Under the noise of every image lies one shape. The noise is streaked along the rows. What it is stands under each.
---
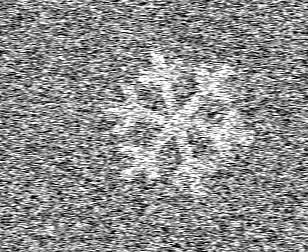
snowflake
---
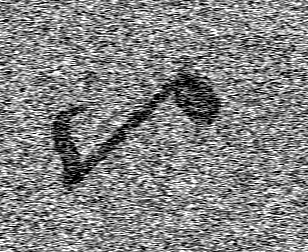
musical note
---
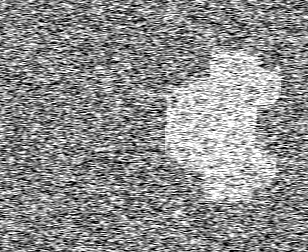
car
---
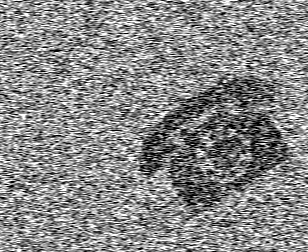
telephone
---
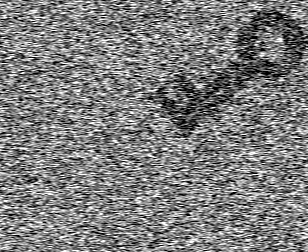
key
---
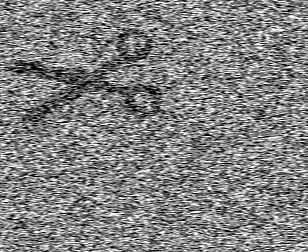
pair of scissors
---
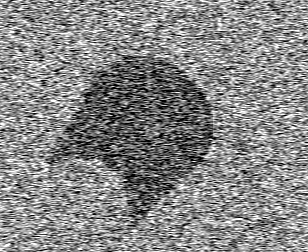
cat's head
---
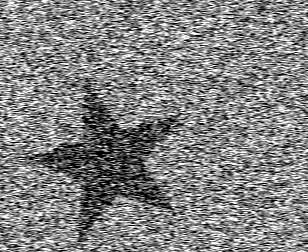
star
